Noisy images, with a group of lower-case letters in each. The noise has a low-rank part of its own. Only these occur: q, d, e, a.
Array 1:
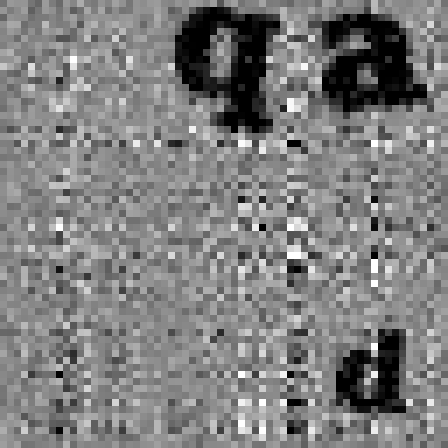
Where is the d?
bottom right
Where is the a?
top right
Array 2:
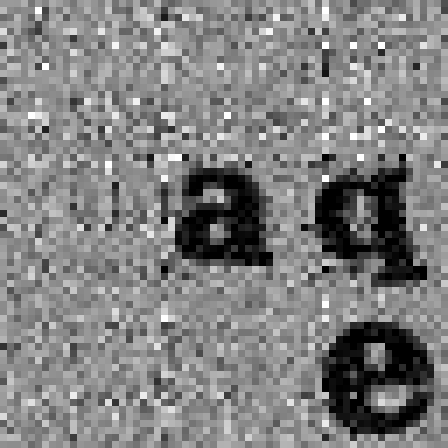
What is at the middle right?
q
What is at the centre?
a
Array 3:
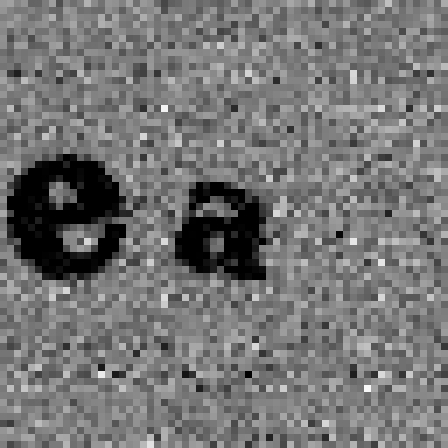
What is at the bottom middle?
nothing
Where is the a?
centre
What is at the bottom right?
nothing
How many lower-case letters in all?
2
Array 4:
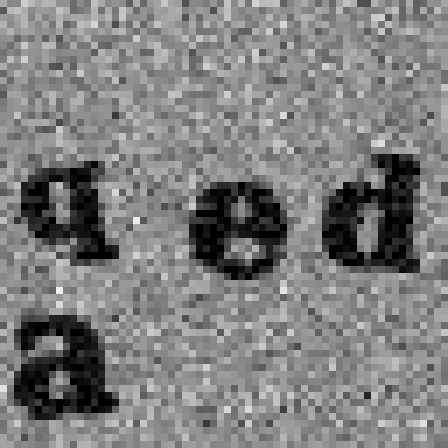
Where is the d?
middle right
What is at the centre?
e
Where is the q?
middle left
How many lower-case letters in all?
4
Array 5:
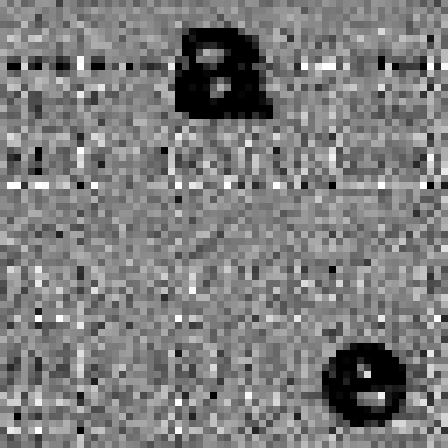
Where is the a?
top middle
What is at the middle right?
nothing
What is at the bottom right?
e
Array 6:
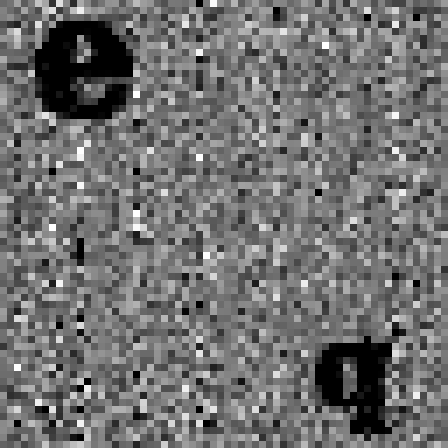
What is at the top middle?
nothing
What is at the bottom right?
q
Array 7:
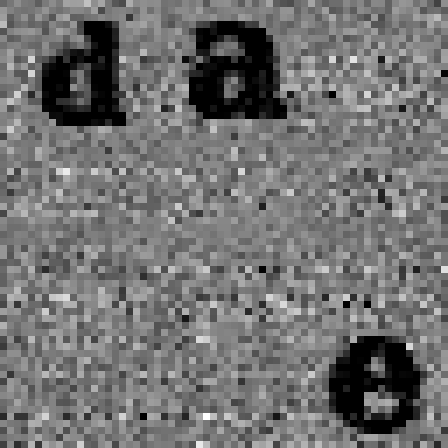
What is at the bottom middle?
nothing
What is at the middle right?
nothing
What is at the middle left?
nothing
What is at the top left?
d
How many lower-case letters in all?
3
